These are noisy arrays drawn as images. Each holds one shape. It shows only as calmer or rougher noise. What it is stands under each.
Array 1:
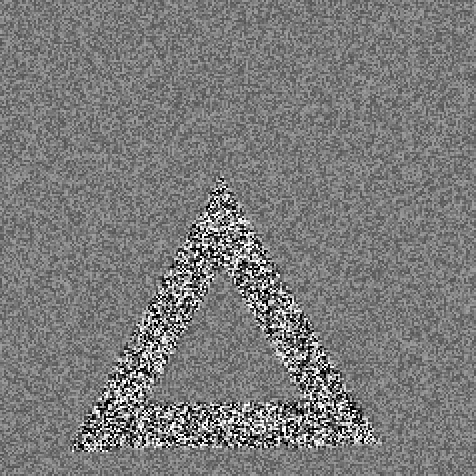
rough triangle frame
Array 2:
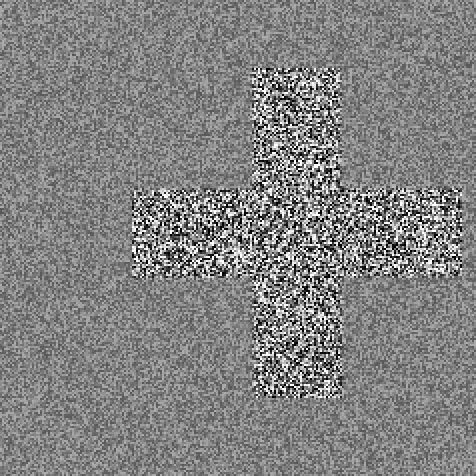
rough cross
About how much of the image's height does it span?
two thirds
